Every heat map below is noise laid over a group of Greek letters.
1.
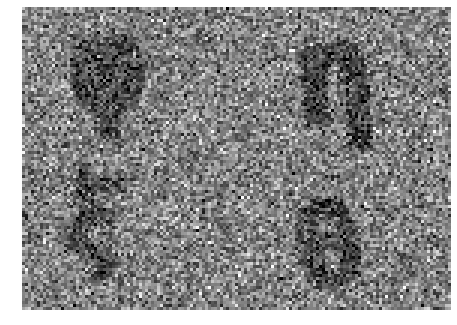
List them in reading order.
top left: phi; top right: eta; bottom left: xi; bottom right: theta
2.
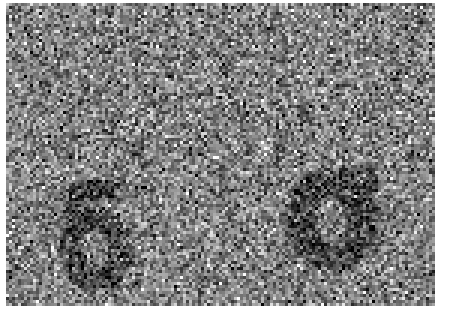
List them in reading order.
bottom left: delta; bottom right: sigma
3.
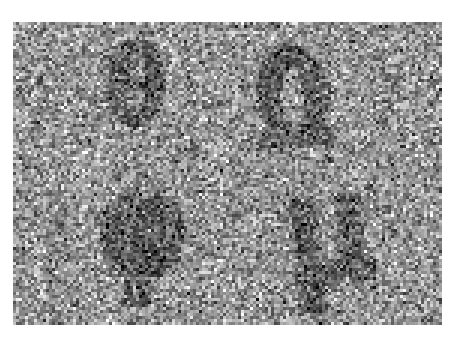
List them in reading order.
top left: theta; top right: omega; bottom left: phi; bottom right: mu
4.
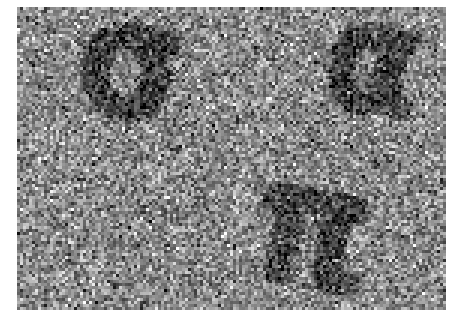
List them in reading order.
top left: sigma; top right: alpha; bottom right: pi
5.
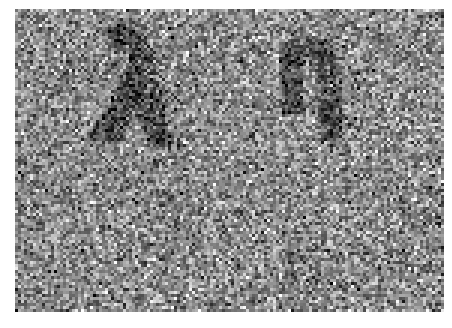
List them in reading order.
top left: lambda; top right: eta
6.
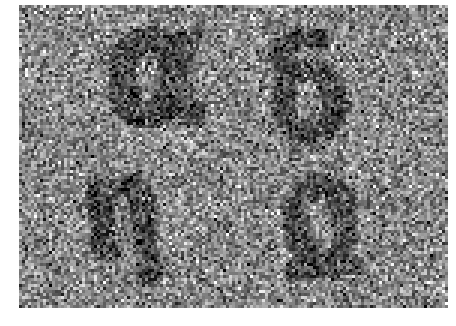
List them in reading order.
top left: alpha; top right: delta; bottom left: eta; bottom right: omega
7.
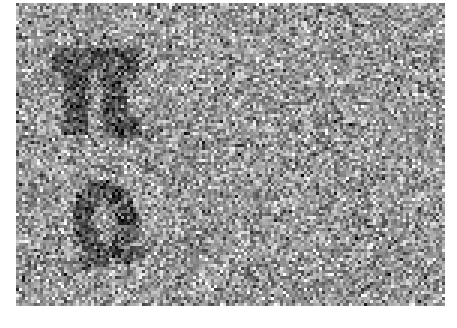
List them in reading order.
top left: pi; bottom left: omega
